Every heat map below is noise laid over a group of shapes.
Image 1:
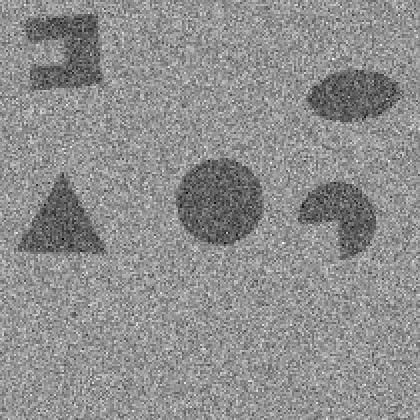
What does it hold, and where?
top left: square with a notch; top right: ellipse; middle left: triangle; centre: disc; middle right: disc with a wedge cut out
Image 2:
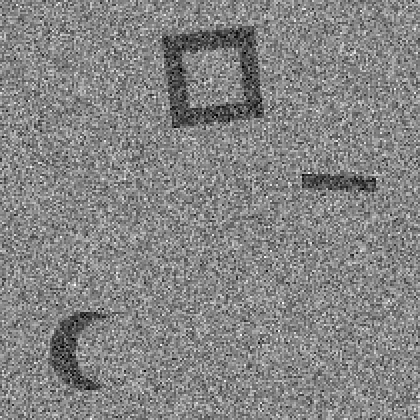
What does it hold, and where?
top middle: square frame; middle right: bar; bottom left: crescent
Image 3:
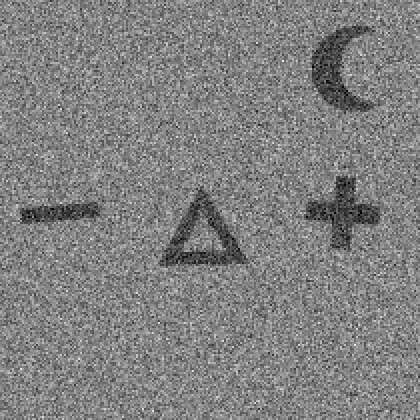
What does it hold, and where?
top right: crescent; middle left: bar; centre: triangle frame; middle right: cross
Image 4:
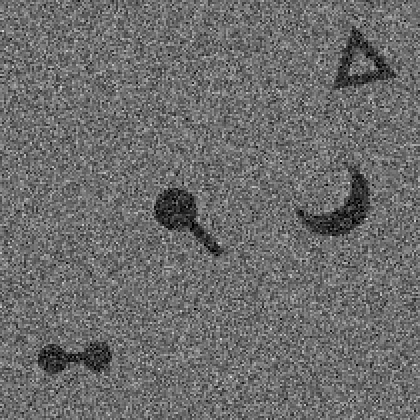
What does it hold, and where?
top right: triangle frame; centre: lollipop; middle right: crescent; bottom left: dumbbell
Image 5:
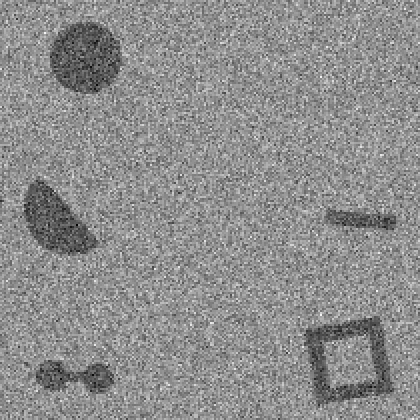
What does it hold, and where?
top left: disc; middle left: half disc; middle right: bar; bottom left: dumbbell; bottom right: square frame
